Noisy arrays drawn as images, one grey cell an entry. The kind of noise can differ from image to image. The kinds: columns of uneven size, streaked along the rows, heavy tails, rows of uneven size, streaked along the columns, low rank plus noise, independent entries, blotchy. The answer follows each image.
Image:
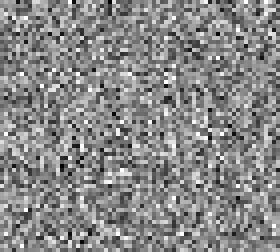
low rank plus noise
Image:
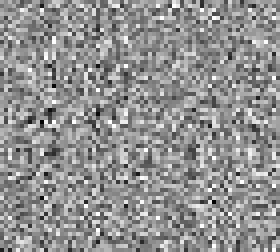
low rank plus noise
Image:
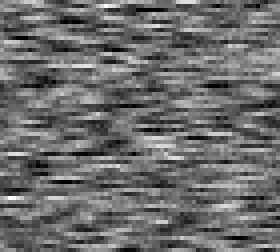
streaked along the rows
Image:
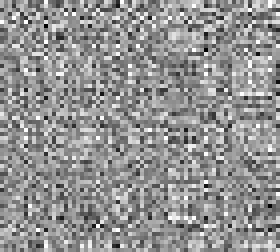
low rank plus noise
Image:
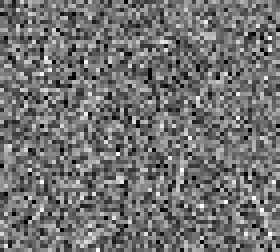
independent entries
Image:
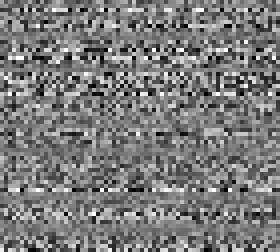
rows of uneven size
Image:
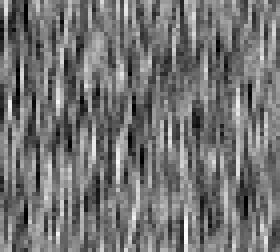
streaked along the columns
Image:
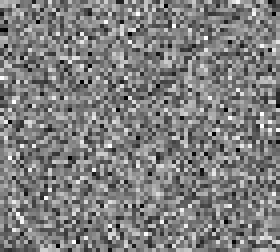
independent entries
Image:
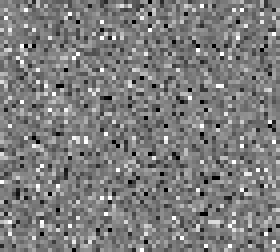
heavy tails
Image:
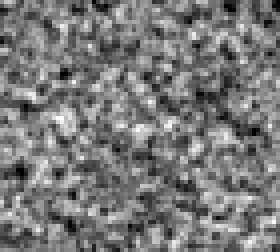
blotchy
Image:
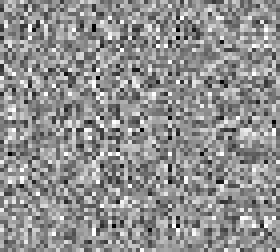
low rank plus noise
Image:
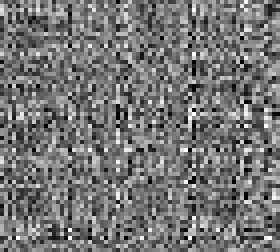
low rank plus noise
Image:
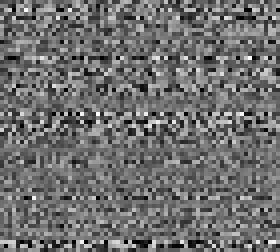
rows of uneven size
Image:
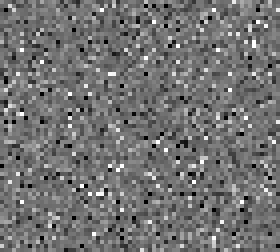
heavy tails
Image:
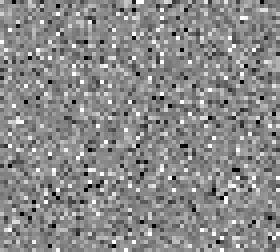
heavy tails
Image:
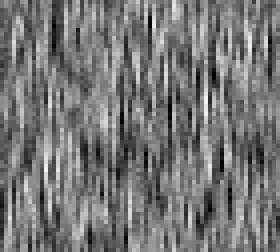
streaked along the columns
